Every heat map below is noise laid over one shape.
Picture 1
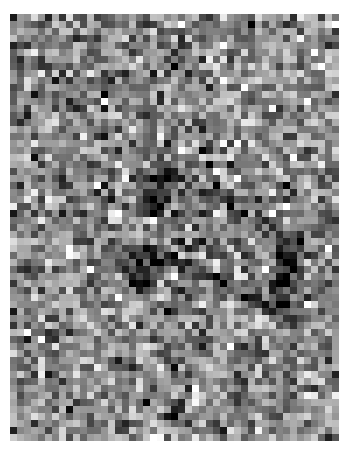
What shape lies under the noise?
pair of musical notes
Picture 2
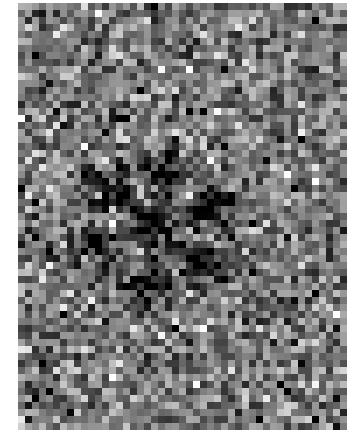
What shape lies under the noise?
snowflake
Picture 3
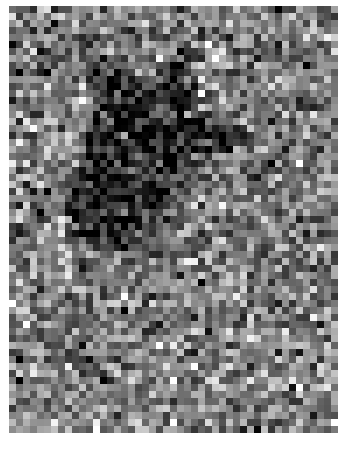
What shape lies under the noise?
bell
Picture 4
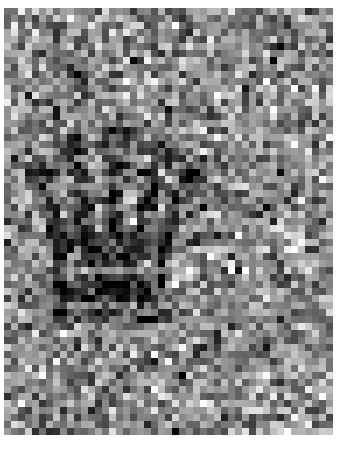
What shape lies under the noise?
chess queen
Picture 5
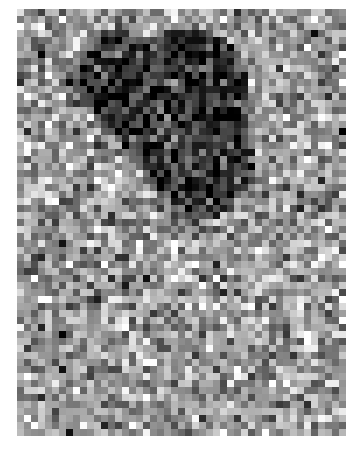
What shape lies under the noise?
cloud
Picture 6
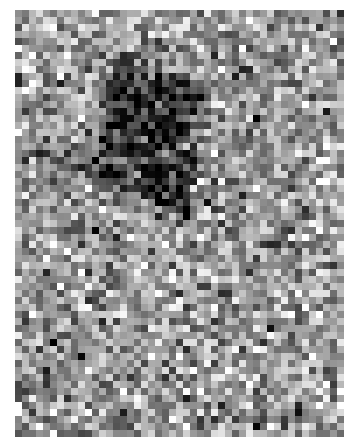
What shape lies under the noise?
flag
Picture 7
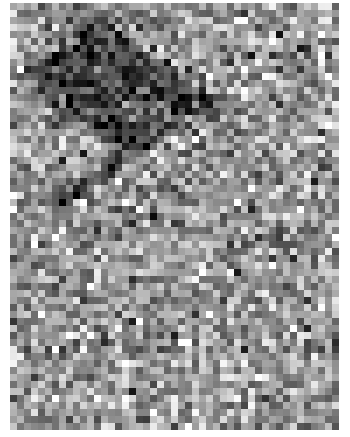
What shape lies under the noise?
flag
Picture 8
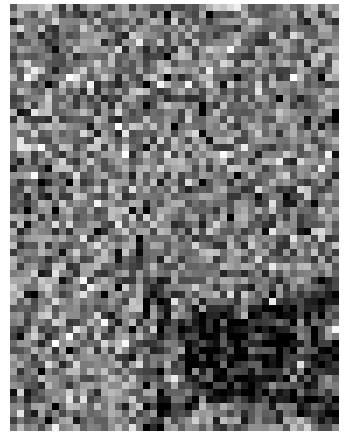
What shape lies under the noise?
chess rook
